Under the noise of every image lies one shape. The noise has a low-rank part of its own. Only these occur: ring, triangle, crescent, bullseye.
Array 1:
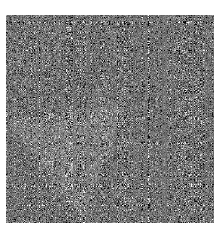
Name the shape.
triangle
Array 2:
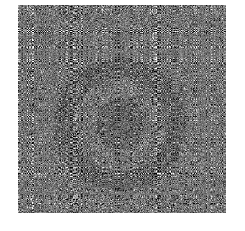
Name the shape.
bullseye
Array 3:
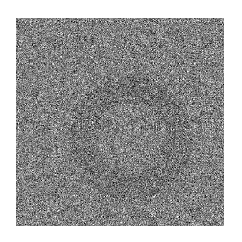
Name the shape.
ring
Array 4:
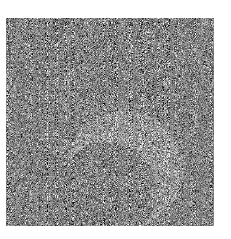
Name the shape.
crescent
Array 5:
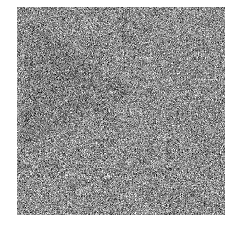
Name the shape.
triangle
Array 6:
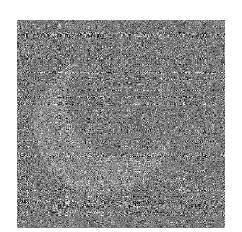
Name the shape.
crescent
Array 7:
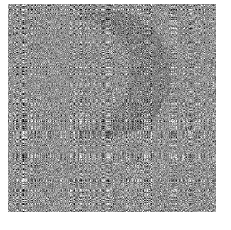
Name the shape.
crescent
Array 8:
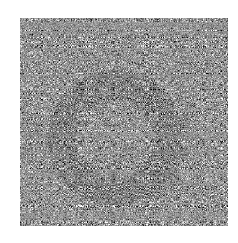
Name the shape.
ring
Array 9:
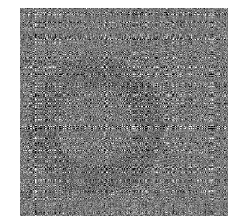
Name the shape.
ring
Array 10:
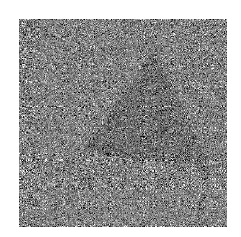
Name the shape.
triangle
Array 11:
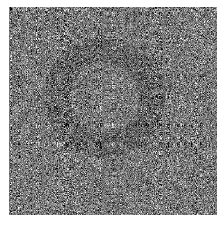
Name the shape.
ring
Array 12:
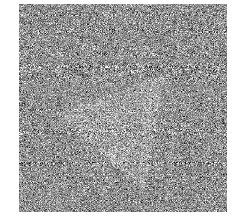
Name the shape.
triangle
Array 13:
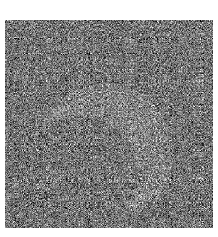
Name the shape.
crescent
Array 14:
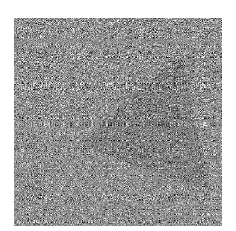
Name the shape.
triangle
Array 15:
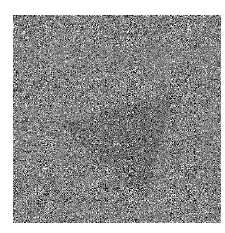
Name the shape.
triangle
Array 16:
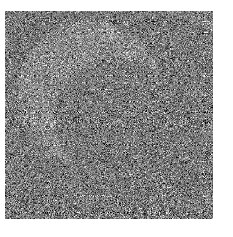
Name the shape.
crescent
